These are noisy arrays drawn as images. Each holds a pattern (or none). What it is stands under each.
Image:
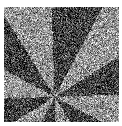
spokes from one point
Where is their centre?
bottom middle
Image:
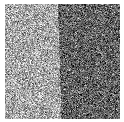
a sharp edge
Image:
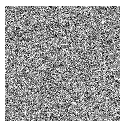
only noise
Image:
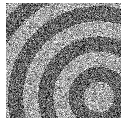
rings round one point
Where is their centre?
bottom right
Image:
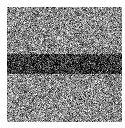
one horizontal stripe
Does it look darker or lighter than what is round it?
darker
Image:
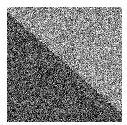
a sharp edge
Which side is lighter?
top right
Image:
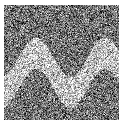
a wavy band
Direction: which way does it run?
left to right
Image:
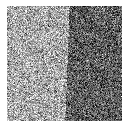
a sharp edge
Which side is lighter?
left
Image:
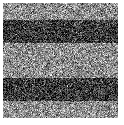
horizontal stripes
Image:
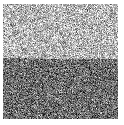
a sharp edge
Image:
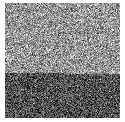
a sharp edge
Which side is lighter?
top
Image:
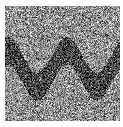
a wavy band
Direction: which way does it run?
left to right
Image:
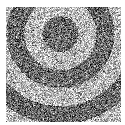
rings round one point
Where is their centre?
top middle
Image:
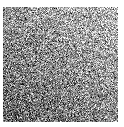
a smooth slope
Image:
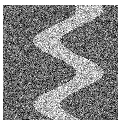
a wavy band
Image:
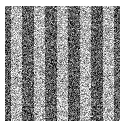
vertical stripes
